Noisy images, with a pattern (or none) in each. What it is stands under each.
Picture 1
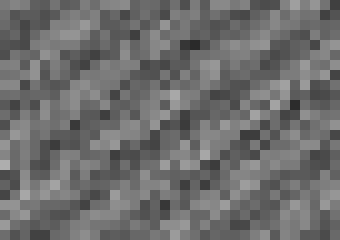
diagonal stripes
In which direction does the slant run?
bottom left to top right
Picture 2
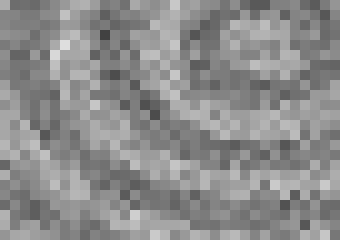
rings round one point
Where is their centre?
top right
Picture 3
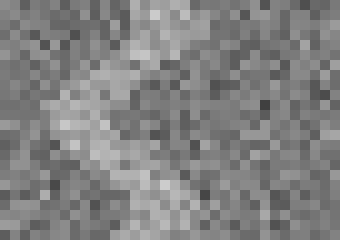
a wavy band
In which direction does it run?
top to bottom
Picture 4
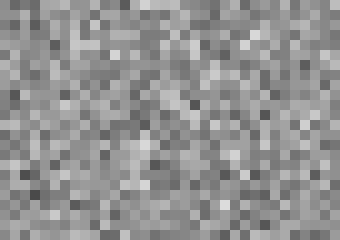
only noise
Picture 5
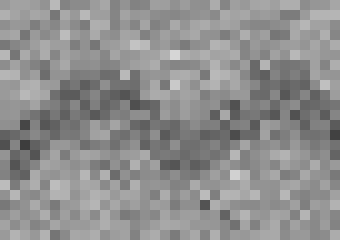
a wavy band
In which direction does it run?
left to right
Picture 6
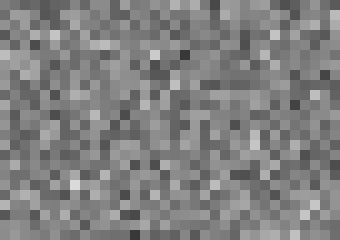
only noise
